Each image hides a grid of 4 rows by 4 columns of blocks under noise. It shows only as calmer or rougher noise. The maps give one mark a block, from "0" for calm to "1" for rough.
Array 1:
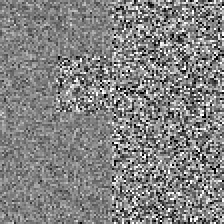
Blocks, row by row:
0011
0111
0011
0011
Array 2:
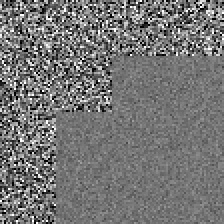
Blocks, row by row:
1111
1100
1000
1000
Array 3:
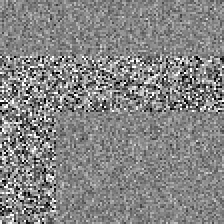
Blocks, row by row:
0000
1111
1000
1000
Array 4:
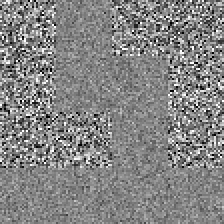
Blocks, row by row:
1011
1001
1101
0000
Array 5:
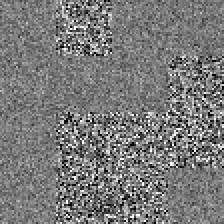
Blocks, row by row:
0100
0001
0111
0110
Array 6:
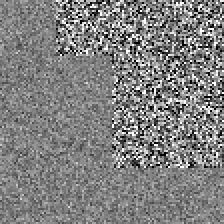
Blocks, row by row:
0111
0011
0011
0000
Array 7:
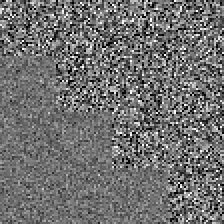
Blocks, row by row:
1111
0111
0011
0001
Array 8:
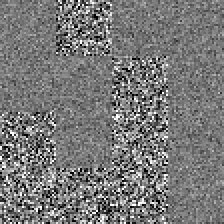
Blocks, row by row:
0100
0010
1010
1110
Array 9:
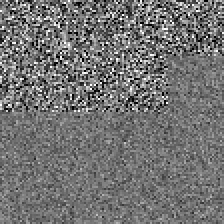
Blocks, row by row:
1111
1110
0000
0000
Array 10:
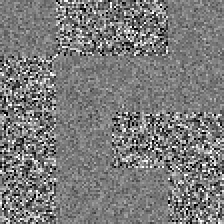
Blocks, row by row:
0110
1000
1011
1001
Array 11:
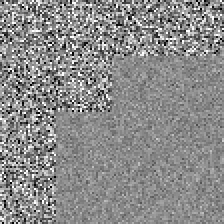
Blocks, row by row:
1111
1100
1000
1000
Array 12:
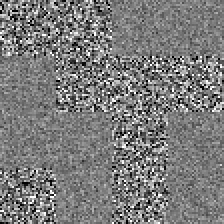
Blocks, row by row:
1100
0111
0010
1010
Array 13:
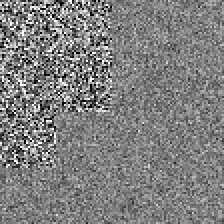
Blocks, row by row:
1100
1100
1000
0000
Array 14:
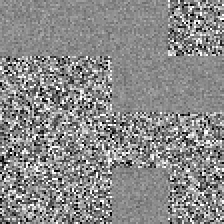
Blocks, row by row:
0001
1100
1111
1101
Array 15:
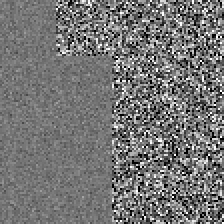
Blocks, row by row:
0111
0011
0011
0011
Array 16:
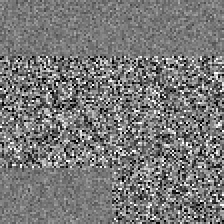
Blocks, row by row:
0000
1111
1111
0011
